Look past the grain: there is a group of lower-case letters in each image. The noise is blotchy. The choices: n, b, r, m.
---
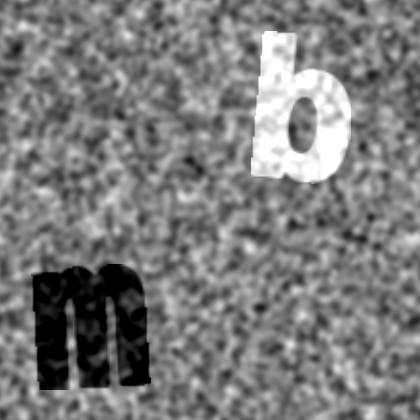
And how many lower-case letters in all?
2
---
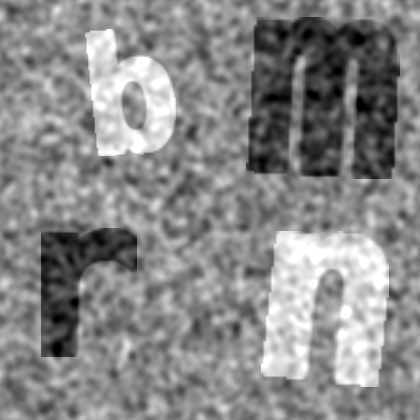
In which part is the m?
top right
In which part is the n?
bottom right
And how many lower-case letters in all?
4
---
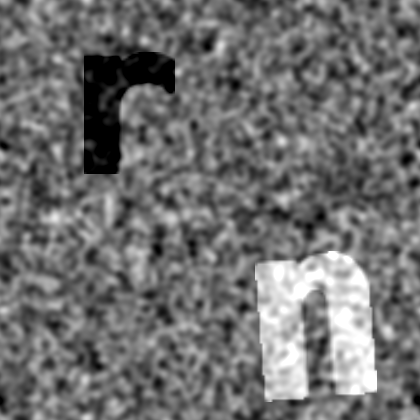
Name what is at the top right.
nothing
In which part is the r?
top left
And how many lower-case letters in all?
2
